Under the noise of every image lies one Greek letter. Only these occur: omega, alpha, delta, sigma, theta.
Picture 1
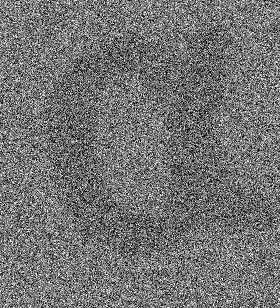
alpha
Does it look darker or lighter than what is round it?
darker
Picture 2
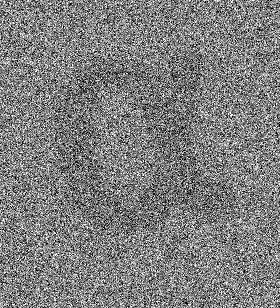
alpha
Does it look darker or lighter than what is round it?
darker
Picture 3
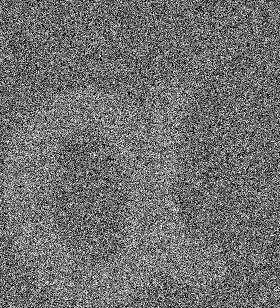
alpha
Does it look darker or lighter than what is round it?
lighter
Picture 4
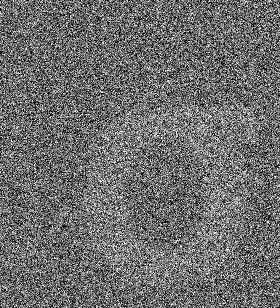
sigma
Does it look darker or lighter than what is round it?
lighter
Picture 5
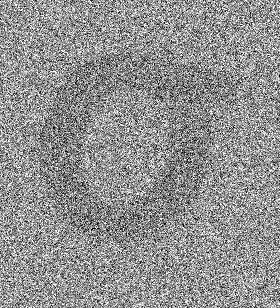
sigma
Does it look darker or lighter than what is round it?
darker
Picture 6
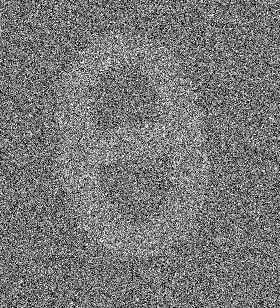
theta
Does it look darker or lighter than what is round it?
lighter
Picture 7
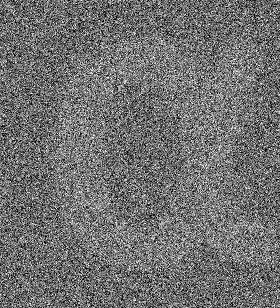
alpha
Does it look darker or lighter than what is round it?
lighter
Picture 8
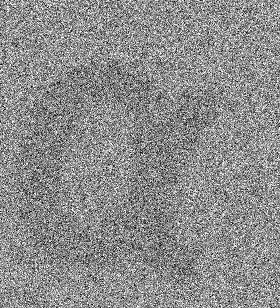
alpha
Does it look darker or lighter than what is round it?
darker
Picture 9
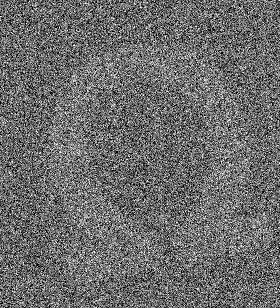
omega
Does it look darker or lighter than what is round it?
lighter
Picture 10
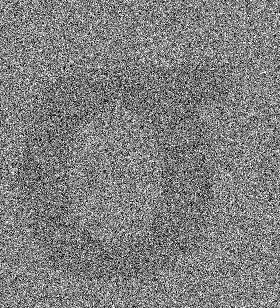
sigma
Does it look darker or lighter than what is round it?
darker
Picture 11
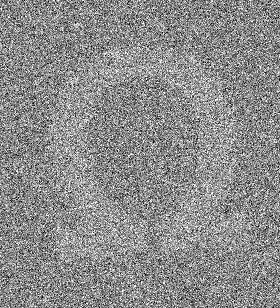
omega
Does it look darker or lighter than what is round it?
lighter
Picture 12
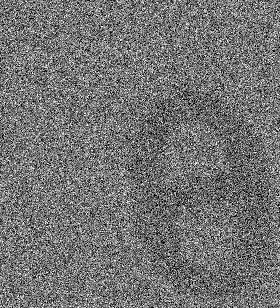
theta
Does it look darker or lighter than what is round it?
darker
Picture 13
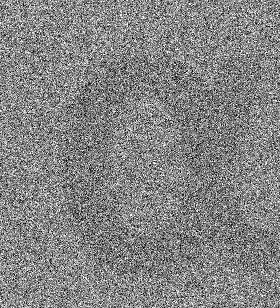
alpha
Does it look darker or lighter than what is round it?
darker
